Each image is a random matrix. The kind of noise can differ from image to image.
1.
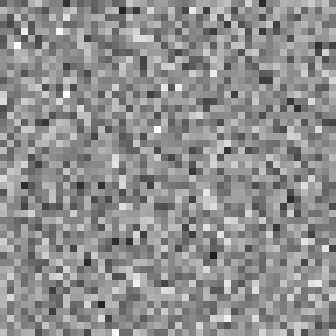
independent entries
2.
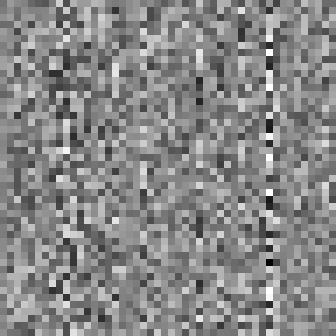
columns of uneven size
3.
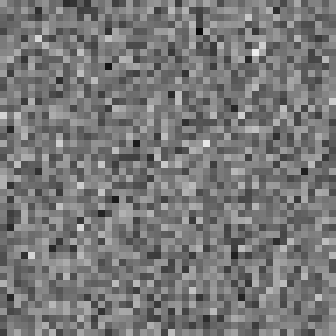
independent entries
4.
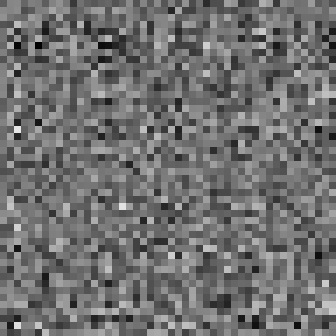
low rank plus noise
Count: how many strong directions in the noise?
three or four
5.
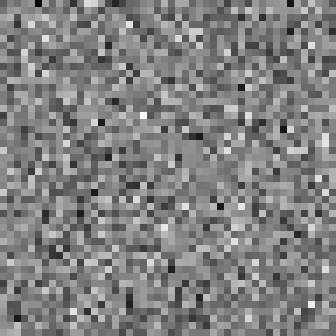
independent entries
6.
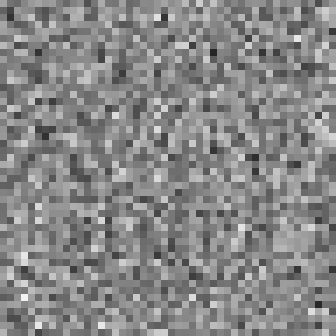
low rank plus noise
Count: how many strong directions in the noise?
three or four
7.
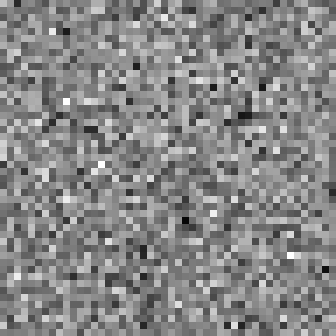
independent entries
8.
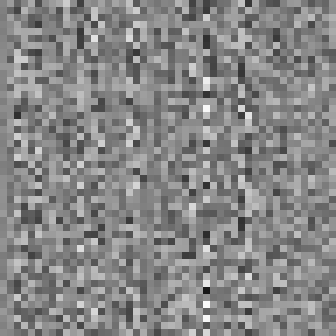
columns of uneven size
